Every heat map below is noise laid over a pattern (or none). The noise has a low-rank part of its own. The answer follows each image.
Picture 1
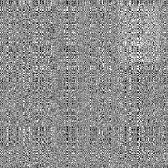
one block
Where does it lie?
top right
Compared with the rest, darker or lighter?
lighter
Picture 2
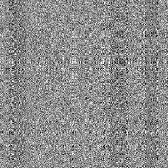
bands of columns
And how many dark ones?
3
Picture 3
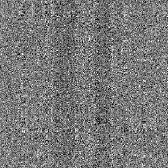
bands of columns
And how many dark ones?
2
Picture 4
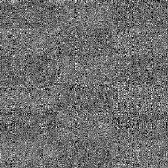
a checkerboard
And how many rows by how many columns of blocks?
6 by 3
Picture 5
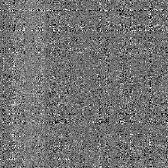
one band of columns
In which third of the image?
left
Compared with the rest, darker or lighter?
lighter
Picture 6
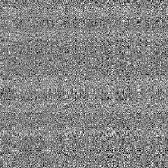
bands of rows
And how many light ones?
5
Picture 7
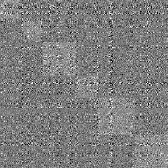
blocks along the diagonal
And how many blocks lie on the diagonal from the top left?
6
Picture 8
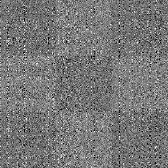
a checkerboard
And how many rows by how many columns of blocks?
3 by 3
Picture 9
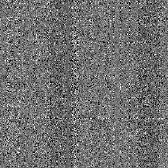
bands of columns
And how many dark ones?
2
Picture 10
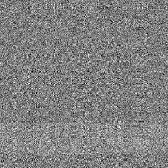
one band of rows
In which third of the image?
bottom
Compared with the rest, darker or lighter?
lighter
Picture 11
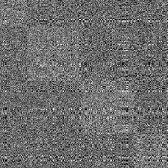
blocks along the diagonal
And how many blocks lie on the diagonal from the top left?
4
